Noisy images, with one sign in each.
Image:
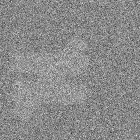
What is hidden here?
light not-equal sign
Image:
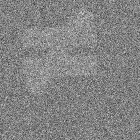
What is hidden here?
light not-equal sign
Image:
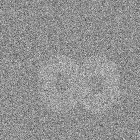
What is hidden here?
light infinity sign
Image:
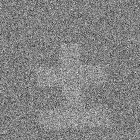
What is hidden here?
light plus-minus sign
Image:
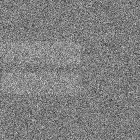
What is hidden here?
light equals sign
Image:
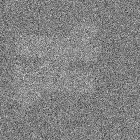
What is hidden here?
light not-equal sign
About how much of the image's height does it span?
two thirds
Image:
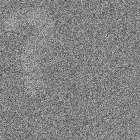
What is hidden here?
light question mark
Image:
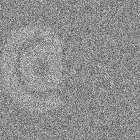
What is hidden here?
light at sign
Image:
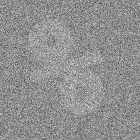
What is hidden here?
light percent sign
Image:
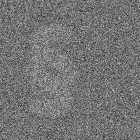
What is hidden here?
light section sign
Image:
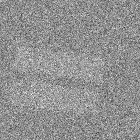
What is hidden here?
light equals sign
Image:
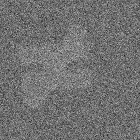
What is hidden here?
light not-equal sign
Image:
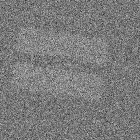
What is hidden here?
light equals sign
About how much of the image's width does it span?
two thirds
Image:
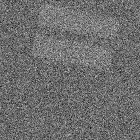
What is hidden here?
light equals sign
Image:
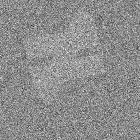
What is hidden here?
light not-equal sign
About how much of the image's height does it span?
two thirds
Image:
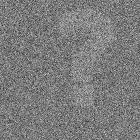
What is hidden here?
light question mark
